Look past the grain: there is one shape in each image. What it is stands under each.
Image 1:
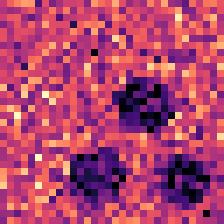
three dots
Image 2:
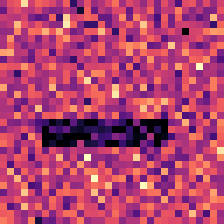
bar
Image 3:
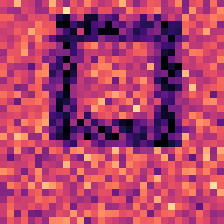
square frame
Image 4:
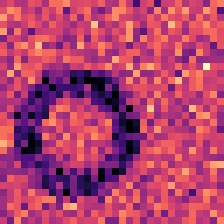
ring
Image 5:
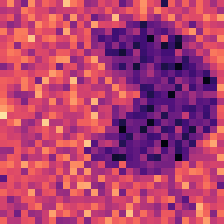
disc with a wedge cut out
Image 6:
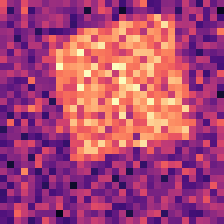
square
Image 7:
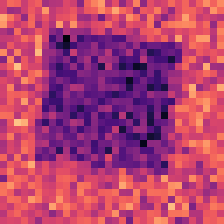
square
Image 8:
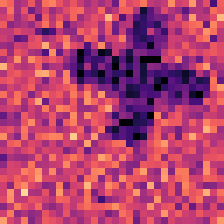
cross
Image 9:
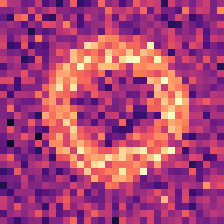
ring
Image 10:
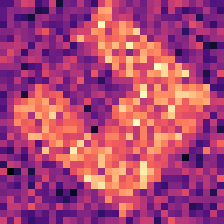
square with a notch
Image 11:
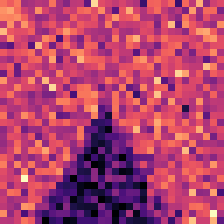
triangle
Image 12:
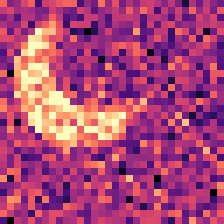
crescent
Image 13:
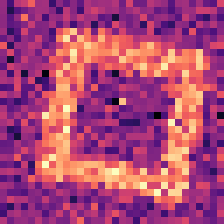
square frame
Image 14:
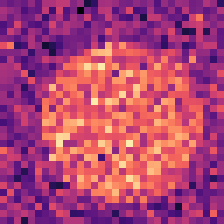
disc
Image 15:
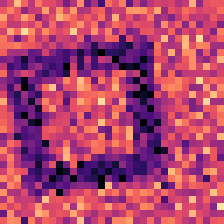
square frame
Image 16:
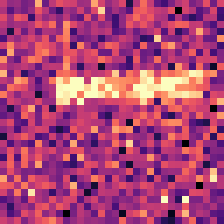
bar
